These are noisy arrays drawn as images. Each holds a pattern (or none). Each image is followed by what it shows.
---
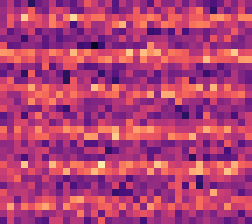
horizontal stripes
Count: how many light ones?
6
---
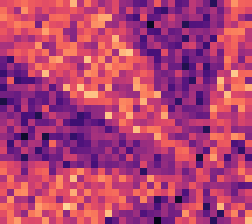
spokes from one point
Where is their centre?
bottom right
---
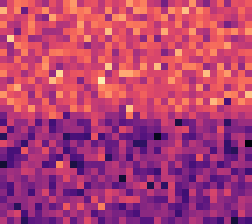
a sharp edge
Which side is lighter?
top
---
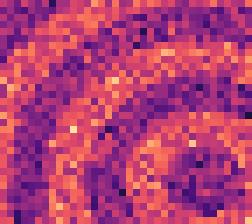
rings round one point
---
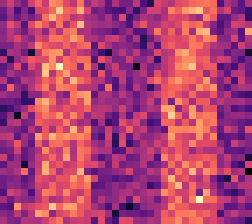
vertical stripes
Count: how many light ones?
2
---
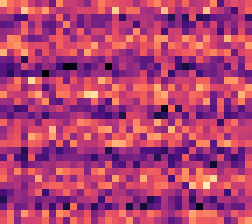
horizontal stripes
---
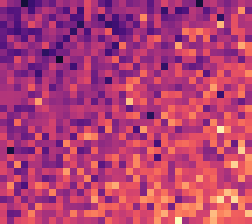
a smooth slope
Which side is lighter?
bottom right
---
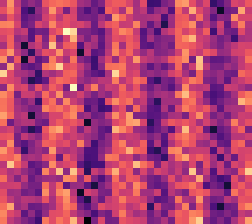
vertical stripes
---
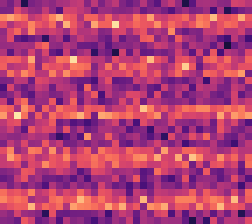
horizontal stripes
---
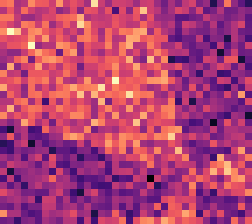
spokes from one point
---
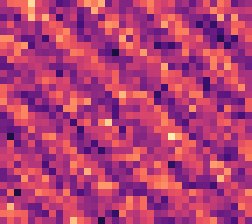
diagonal stripes
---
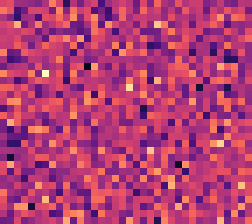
only noise
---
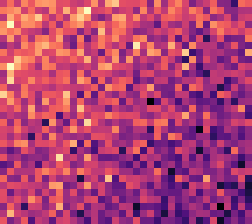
a smooth slope
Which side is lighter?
top left
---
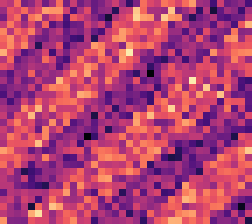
diagonal stripes
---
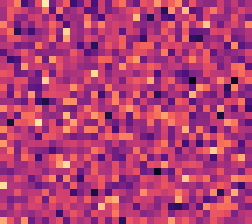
only noise
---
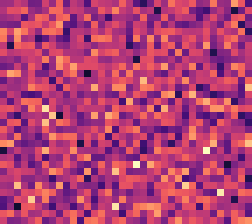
only noise
